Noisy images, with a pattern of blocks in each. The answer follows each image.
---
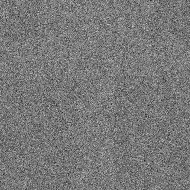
left and right mirror each other
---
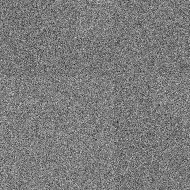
mirrored about the diagonal from the bottom left
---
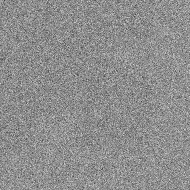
mirrored about the diagonal from the top left
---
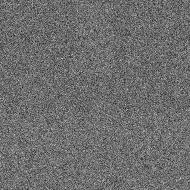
left and right mirror each other
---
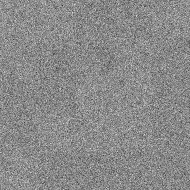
mirrored about the diagonal from the top left
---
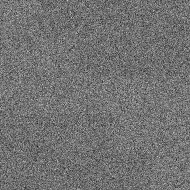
the same after a half turn
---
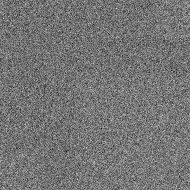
mirrored about the diagonal from the top left
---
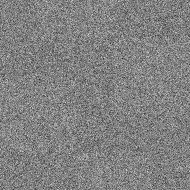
the same after a half turn
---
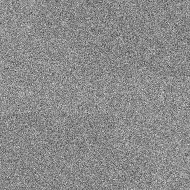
the same after a half turn
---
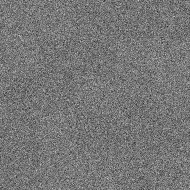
mirrored about the diagonal from the top left
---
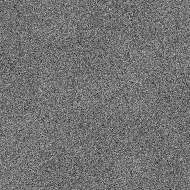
the same after a half turn
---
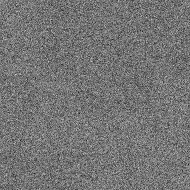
no symmetry
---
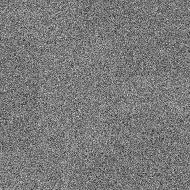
top and bottom mirror each other
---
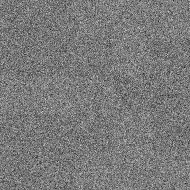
top and bottom mirror each other
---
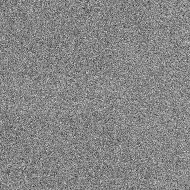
top and bottom mirror each other
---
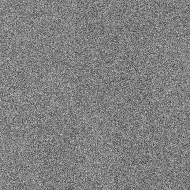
no symmetry
